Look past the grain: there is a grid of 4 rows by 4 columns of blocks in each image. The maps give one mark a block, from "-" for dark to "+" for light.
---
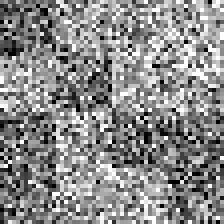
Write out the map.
-+++
+-++
-+--
-++-
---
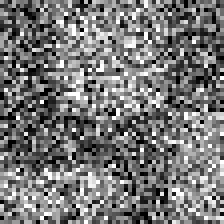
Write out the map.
-++-
-++-
---+
++-+
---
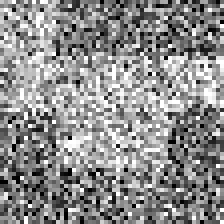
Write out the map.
+---
++++
-++-
----
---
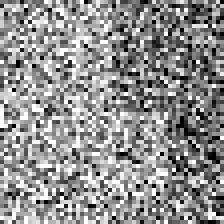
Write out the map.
++--
++--
+++-
+++-
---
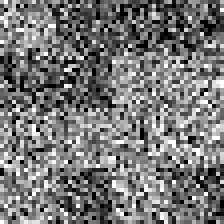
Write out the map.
+---
--++
++++
+-+-
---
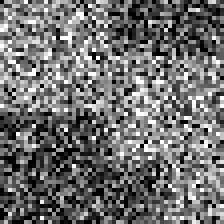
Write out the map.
++--
++++
--++
---+
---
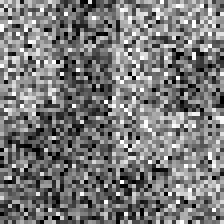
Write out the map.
+-++
+-+-
--++
---+
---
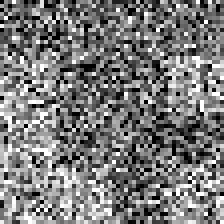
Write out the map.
----
+--+
+---
++-+
